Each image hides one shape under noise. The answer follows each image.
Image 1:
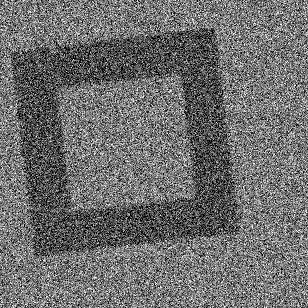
square frame
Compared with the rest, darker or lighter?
darker
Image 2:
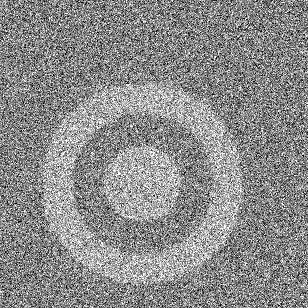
bullseye
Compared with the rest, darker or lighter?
lighter
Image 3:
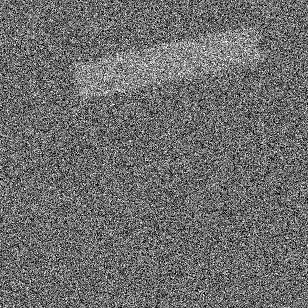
bar
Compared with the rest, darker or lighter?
lighter
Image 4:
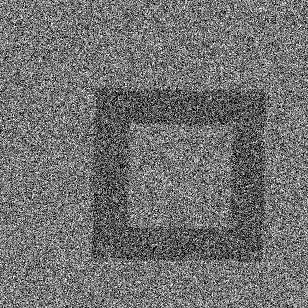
square frame
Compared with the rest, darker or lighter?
darker
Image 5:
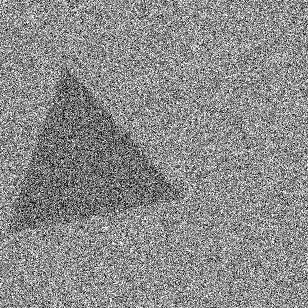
triangle
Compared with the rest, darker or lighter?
darker
